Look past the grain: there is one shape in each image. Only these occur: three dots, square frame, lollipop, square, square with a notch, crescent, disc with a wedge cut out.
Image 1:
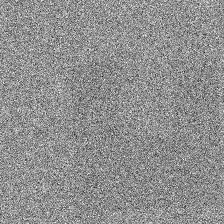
square with a notch
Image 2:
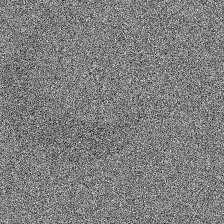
crescent
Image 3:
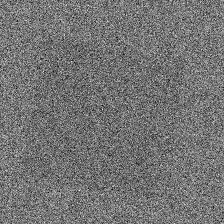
square
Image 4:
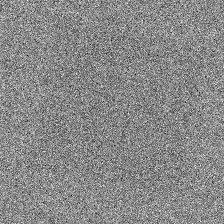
square
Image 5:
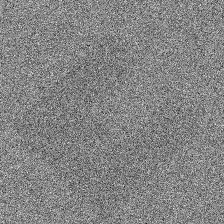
square with a notch
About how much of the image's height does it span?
nearly all
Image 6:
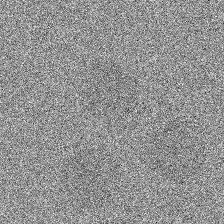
three dots
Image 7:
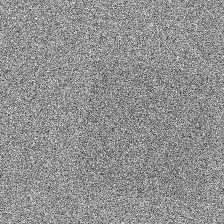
square
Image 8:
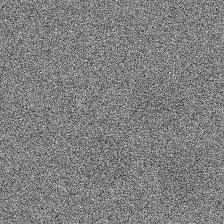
three dots
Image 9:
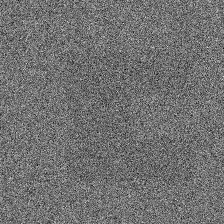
square with a notch
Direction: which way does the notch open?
right
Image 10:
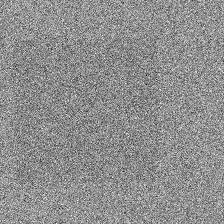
square
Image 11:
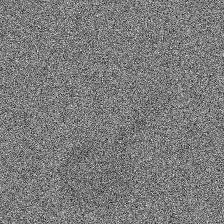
lollipop
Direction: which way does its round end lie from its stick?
down and left
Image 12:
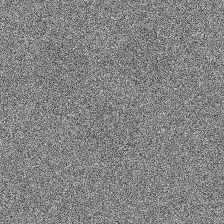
three dots
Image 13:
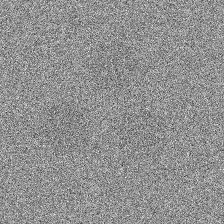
three dots
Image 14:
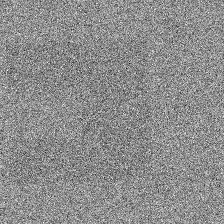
square with a notch
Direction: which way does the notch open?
left
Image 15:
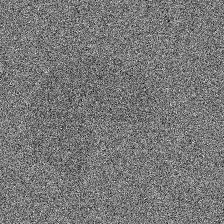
disc with a wedge cut out
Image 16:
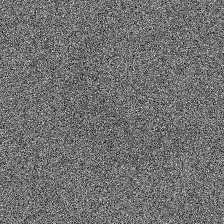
crescent
